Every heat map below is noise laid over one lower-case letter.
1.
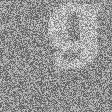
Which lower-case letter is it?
g
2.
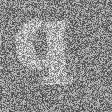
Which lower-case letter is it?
q
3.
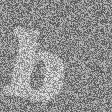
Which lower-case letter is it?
b
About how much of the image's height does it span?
two thirds
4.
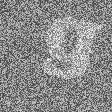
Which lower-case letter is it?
g
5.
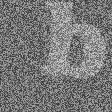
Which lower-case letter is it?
b
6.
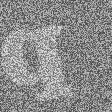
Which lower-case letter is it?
q
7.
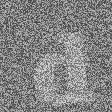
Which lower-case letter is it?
d
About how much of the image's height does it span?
two thirds
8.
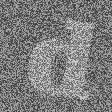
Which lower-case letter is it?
d
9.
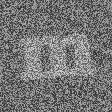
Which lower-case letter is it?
m
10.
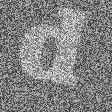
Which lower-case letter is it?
d
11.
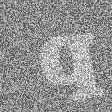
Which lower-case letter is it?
q
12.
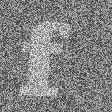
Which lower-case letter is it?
f
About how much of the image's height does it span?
two thirds
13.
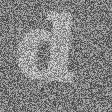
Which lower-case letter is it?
d
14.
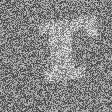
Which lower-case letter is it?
r
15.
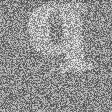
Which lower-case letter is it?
q
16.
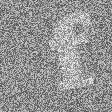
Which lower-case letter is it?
f
